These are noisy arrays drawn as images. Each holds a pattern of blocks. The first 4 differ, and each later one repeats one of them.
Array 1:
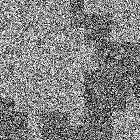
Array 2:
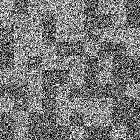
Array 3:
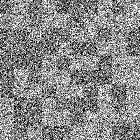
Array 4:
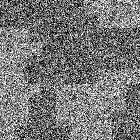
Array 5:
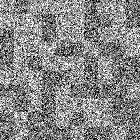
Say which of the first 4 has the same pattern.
2
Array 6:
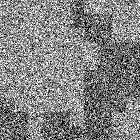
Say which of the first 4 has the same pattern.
1
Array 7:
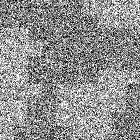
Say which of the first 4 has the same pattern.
4
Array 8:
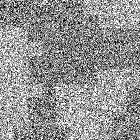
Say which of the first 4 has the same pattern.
4
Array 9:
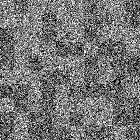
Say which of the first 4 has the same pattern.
2
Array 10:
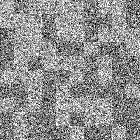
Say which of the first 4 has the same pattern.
2
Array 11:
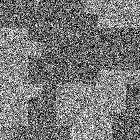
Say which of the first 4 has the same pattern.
4
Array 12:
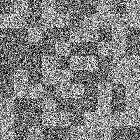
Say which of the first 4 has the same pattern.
3
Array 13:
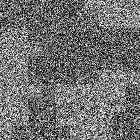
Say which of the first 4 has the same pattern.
4
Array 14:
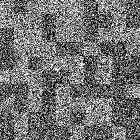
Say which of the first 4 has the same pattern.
2
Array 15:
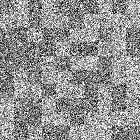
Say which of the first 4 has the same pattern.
3
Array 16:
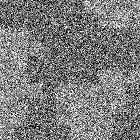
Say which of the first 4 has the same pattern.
4
